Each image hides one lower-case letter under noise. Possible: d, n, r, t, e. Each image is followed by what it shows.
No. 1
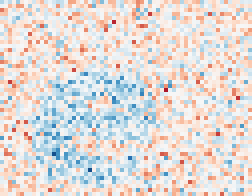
e
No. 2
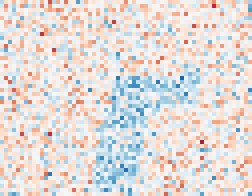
r
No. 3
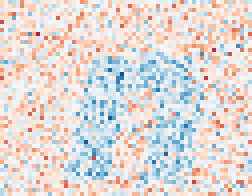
n
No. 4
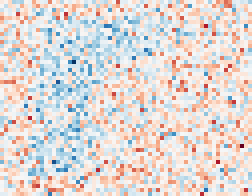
r
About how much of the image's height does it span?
nearly all
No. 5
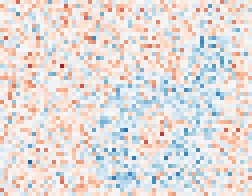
d
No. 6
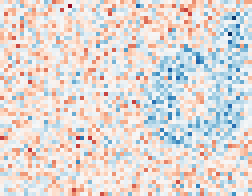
d
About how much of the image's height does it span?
two thirds
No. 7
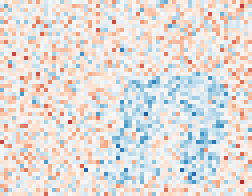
n
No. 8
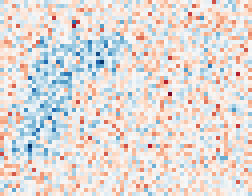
r
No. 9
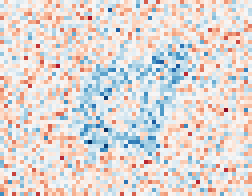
d
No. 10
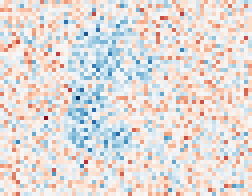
t
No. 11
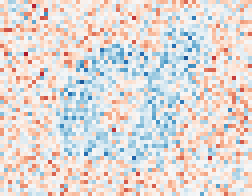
d
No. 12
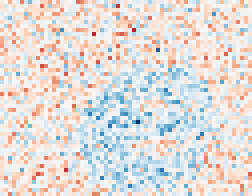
e
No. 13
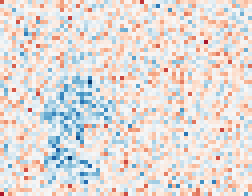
t
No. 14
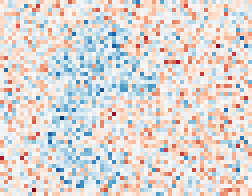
t
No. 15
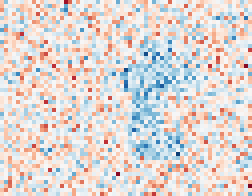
t
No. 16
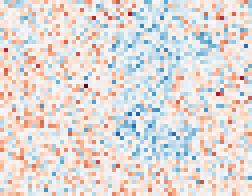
t
